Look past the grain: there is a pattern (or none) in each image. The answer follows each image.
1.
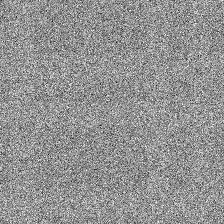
bands of rows crossing bands of columns
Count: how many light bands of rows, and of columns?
3 and 3
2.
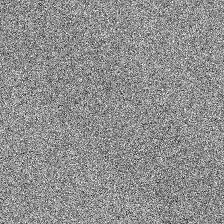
a diagonal band
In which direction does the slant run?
top left to bottom right
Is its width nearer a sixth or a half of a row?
a half
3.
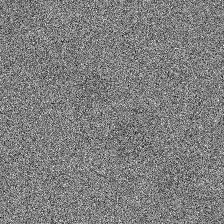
blocks along the diagonal
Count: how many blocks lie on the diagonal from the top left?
6
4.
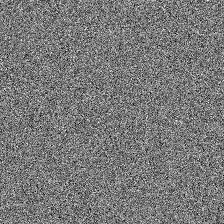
only noise
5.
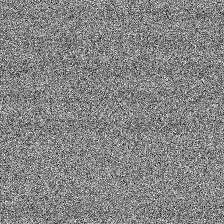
bands of rows
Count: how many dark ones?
6
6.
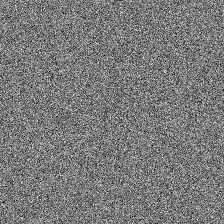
only noise
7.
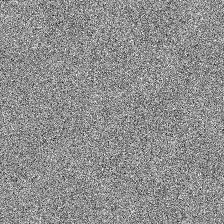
a checkerboard
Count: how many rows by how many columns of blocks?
5 by 5
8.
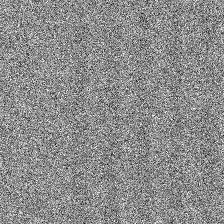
bands of columns
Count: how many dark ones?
5
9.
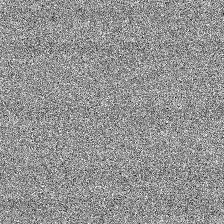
bands of rows
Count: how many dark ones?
5
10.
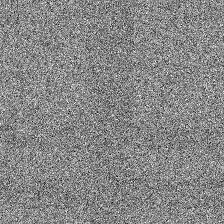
bands of rows crossing bands of columns
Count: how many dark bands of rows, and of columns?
2 and 1
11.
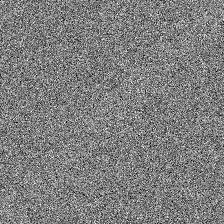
a diagonal band
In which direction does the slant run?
bottom left to top right
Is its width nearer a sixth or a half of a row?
a sixth
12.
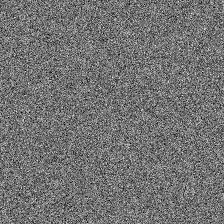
only noise
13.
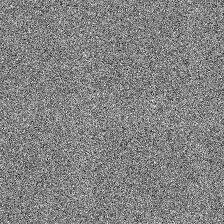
bands of rows crossing bands of columns
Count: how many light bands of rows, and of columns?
1 and 2
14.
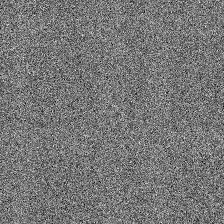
bands of rows crossing bands of columns
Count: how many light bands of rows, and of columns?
2 and 3
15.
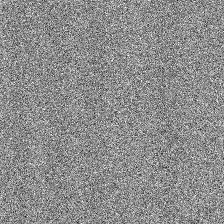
bands of columns
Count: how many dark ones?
4
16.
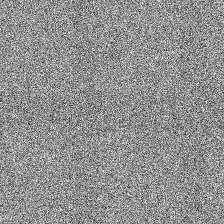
bands of rows crossing bands of columns
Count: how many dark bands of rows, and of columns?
1 and 2
